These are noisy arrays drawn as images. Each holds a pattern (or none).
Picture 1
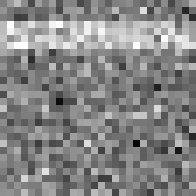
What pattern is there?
one horizontal stripe
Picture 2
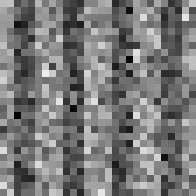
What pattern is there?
vertical stripes
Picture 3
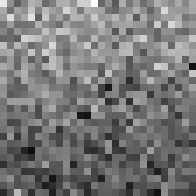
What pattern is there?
a smooth slope
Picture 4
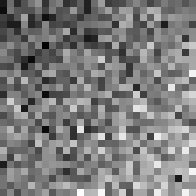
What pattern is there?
a smooth slope
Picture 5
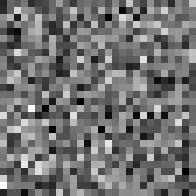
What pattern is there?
only noise
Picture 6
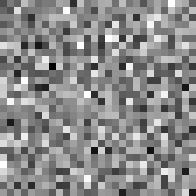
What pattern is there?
only noise
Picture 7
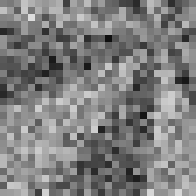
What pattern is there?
spokes from one point
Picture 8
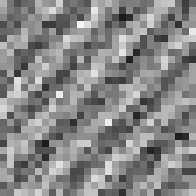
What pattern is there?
diagonal stripes
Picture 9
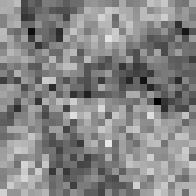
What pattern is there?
spokes from one point
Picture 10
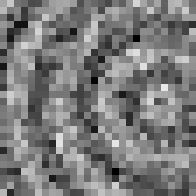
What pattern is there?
rings round one point
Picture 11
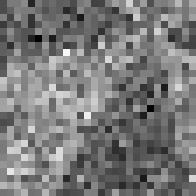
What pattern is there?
spokes from one point
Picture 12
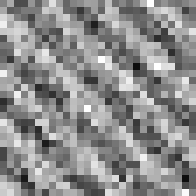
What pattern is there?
diagonal stripes
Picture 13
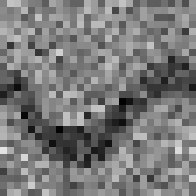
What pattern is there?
a wavy band
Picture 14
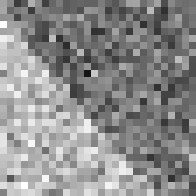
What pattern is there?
a sharp edge
